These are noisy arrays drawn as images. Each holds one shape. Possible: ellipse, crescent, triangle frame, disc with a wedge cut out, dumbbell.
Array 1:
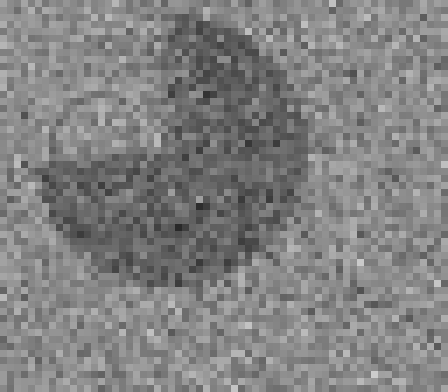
disc with a wedge cut out
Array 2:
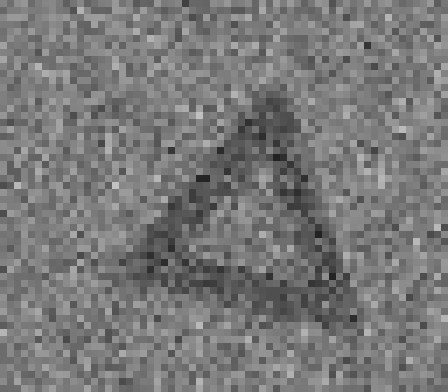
triangle frame
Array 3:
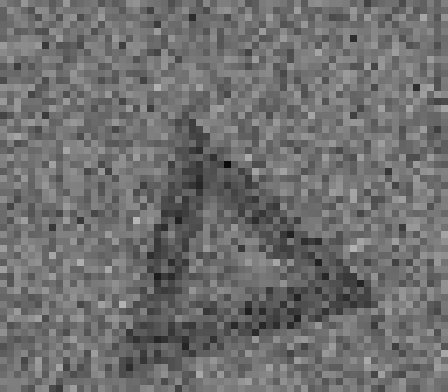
triangle frame
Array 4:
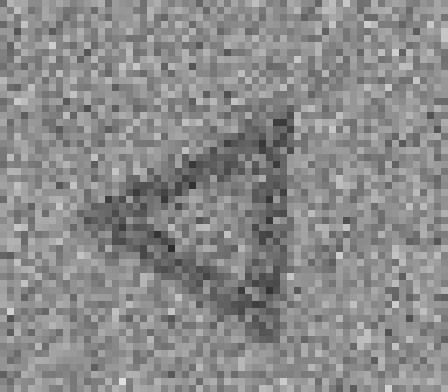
triangle frame
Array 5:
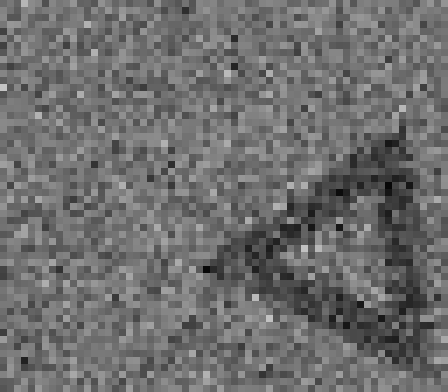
triangle frame
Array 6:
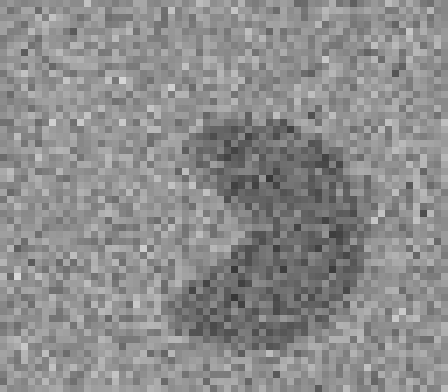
disc with a wedge cut out
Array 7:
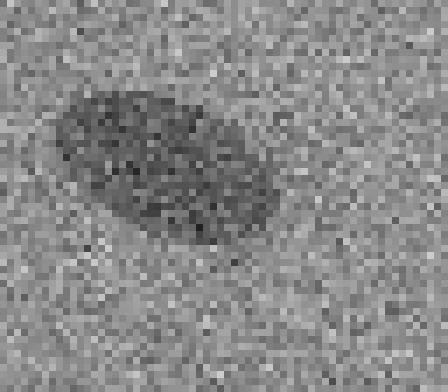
ellipse
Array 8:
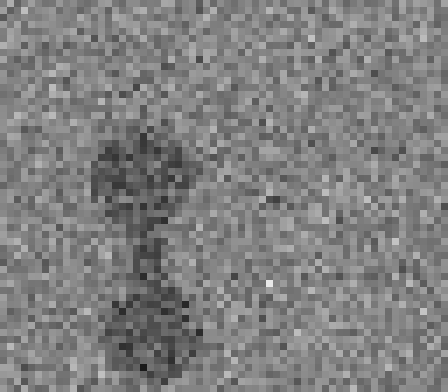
dumbbell
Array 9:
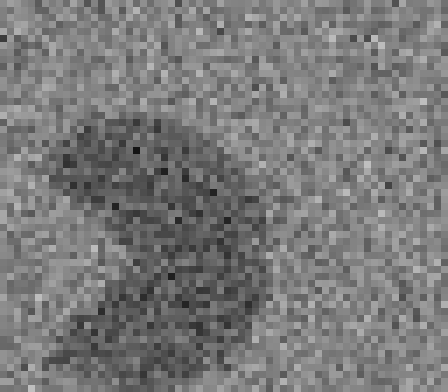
disc with a wedge cut out
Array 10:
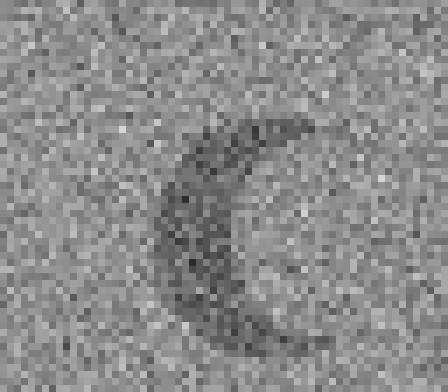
crescent
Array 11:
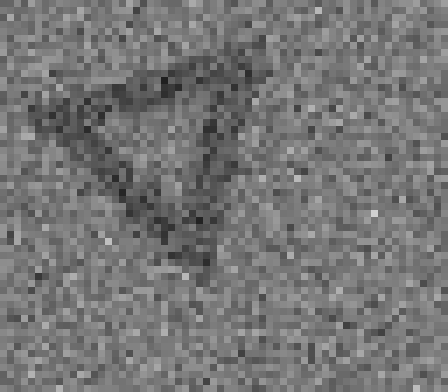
triangle frame
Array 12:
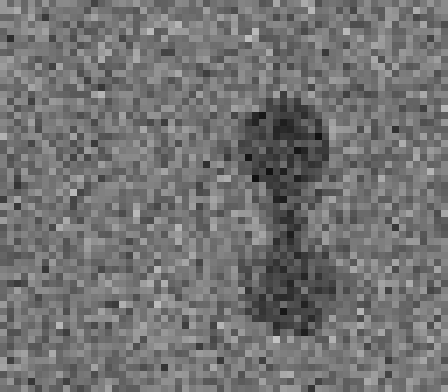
dumbbell
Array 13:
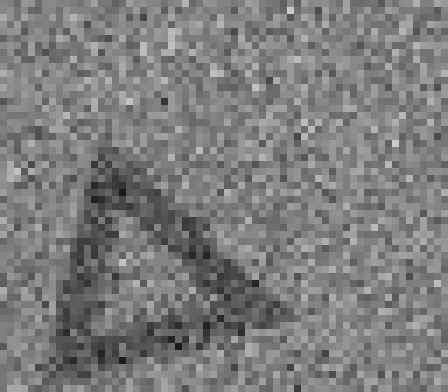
triangle frame
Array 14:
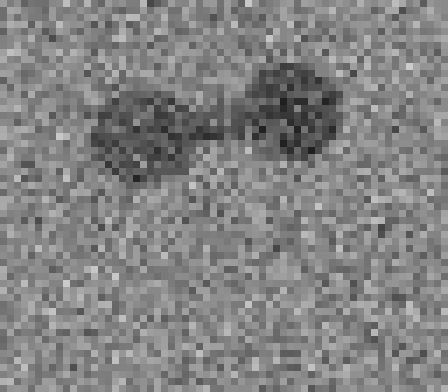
dumbbell
